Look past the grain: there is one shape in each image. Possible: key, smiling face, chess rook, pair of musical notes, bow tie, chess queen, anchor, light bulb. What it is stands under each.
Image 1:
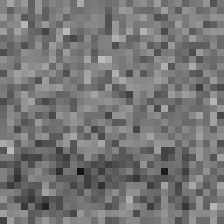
dark key
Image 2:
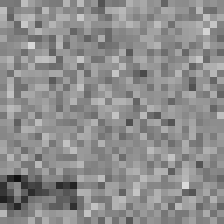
dark key, bottom left
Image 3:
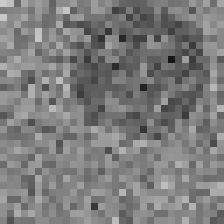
dark smiling face
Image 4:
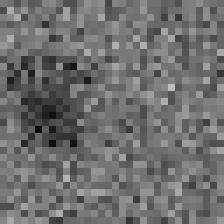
dark chess queen, middle left
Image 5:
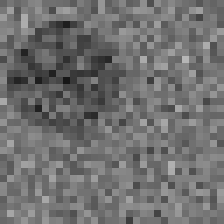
dark smiling face
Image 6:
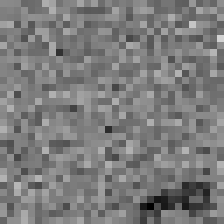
dark key, bottom right
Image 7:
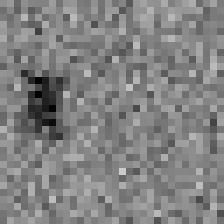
dark chess rook, middle left
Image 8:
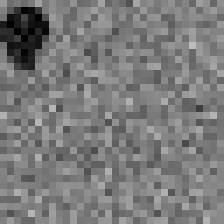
dark light bulb, top left
